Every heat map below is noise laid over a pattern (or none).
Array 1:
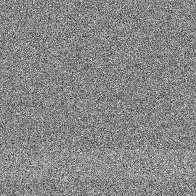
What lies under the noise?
one band of rows
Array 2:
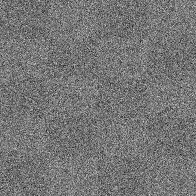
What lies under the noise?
a checkerboard
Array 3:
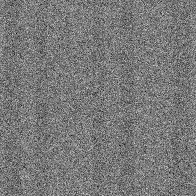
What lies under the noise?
bands of columns
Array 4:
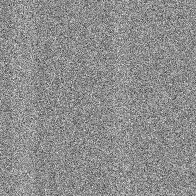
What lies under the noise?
bands of columns
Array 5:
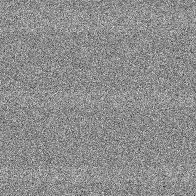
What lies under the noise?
bands of rows
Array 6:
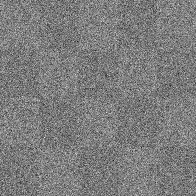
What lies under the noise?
a checkerboard
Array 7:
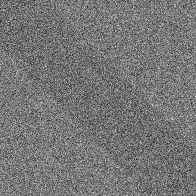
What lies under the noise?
a diagonal band
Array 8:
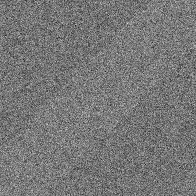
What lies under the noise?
a diagonal band
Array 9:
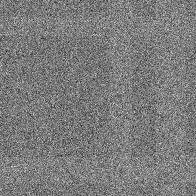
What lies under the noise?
bands of rows crossing bands of columns
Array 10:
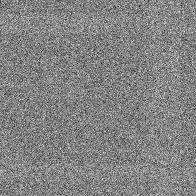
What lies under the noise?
bands of rows crossing bands of columns
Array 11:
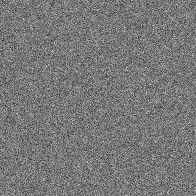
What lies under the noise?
only noise
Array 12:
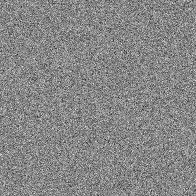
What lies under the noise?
only noise
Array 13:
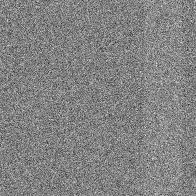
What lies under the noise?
one band of columns
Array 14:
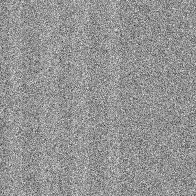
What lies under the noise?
bands of columns
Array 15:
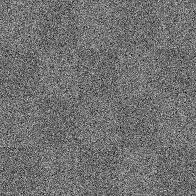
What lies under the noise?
a checkerboard
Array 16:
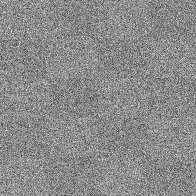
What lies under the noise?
a checkerboard
